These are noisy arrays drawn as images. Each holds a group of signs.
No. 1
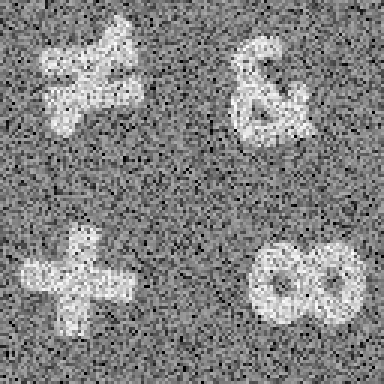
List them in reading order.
top left: not-equal sign; top right: ampersand; bottom left: plus sign; bottom right: infinity sign
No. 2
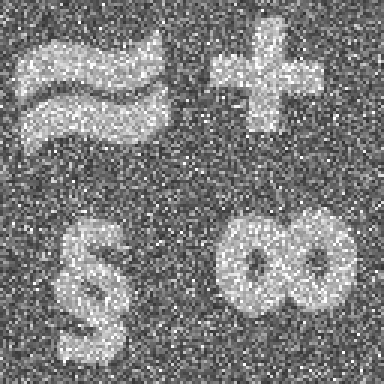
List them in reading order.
top left: approximately sign; top right: plus sign; bottom left: section sign; bottom right: infinity sign
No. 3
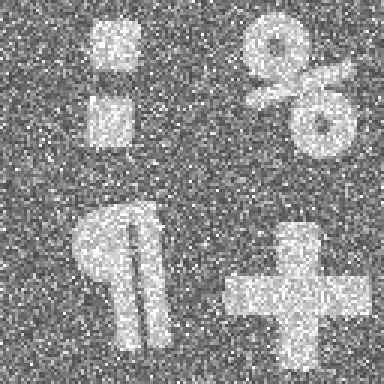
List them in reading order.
top left: colon; top right: percent sign; bottom left: pilcrow; bottom right: plus sign
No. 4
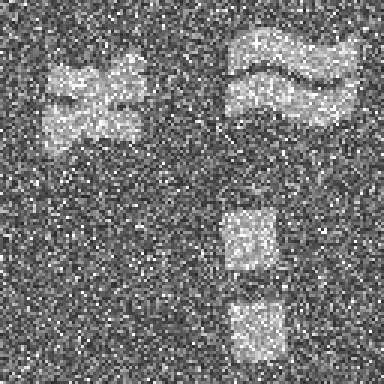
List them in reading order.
top left: not-equal sign; top right: approximately sign; bottom right: colon
